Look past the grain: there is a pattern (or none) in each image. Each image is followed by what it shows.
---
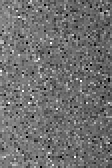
a smooth slope
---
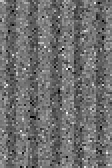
vertical stripes
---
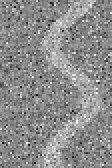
a wavy band
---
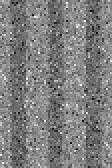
vertical stripes
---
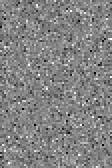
only noise
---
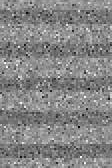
horizontal stripes
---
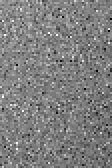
a smooth slope
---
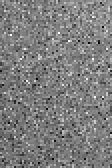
a smooth slope
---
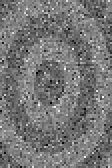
rings round one point
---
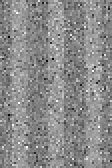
vertical stripes
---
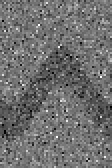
a wavy band
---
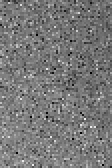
a smooth slope
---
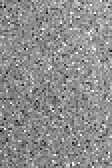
a smooth slope
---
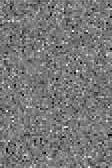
only noise
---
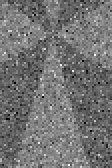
spokes from one point
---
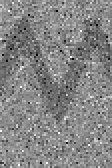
a wavy band
